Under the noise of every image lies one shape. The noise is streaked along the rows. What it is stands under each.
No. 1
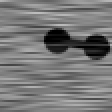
dark dumbbell
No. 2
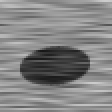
dark ellipse
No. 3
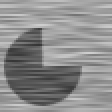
dark disc with a wedge cut out
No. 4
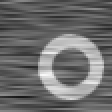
light ring
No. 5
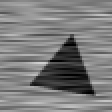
dark triangle
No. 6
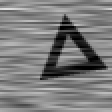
dark triangle frame
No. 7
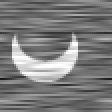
light crescent
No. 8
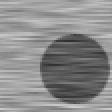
dark disc
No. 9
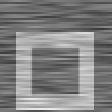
light square frame
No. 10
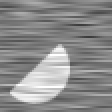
light half disc
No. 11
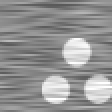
light three dots
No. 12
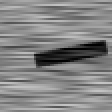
dark bar
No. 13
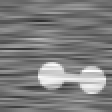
light dumbbell
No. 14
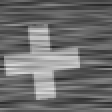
light cross
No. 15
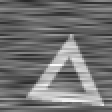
light triangle frame
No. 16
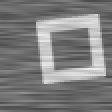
light square frame
